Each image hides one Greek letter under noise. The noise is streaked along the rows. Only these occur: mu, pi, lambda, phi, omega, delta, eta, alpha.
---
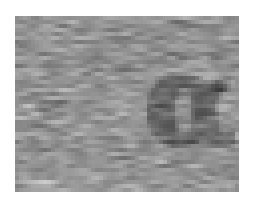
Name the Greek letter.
alpha
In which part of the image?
middle right
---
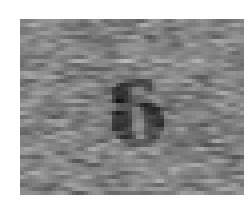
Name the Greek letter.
delta
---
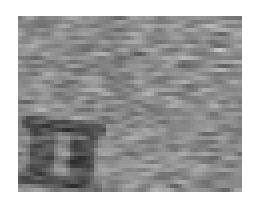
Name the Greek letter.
pi
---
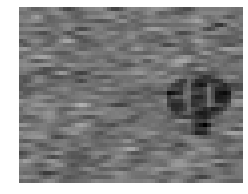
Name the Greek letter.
phi
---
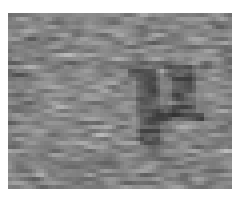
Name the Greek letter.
mu
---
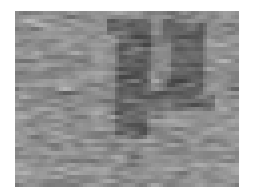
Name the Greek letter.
mu
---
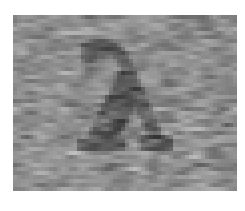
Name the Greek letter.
lambda
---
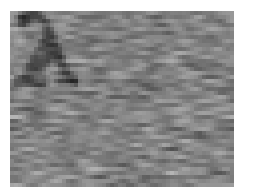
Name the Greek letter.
lambda
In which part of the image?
top left
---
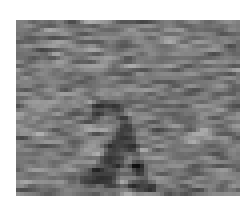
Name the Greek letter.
lambda
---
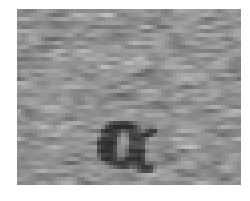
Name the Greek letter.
alpha
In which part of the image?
bottom middle
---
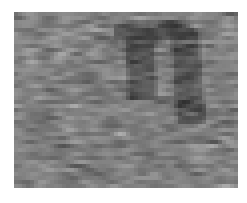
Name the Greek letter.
eta
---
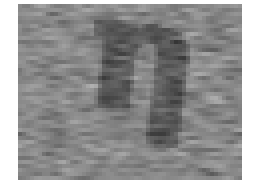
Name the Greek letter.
eta
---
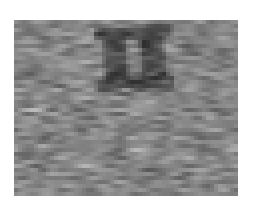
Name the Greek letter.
pi
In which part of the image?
top middle
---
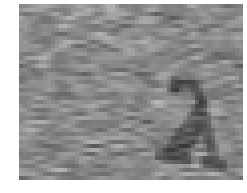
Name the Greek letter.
lambda
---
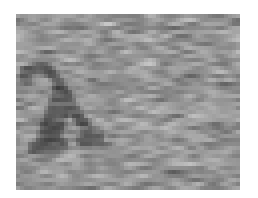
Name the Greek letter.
lambda
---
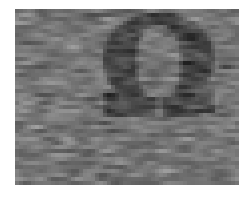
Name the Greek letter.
omega
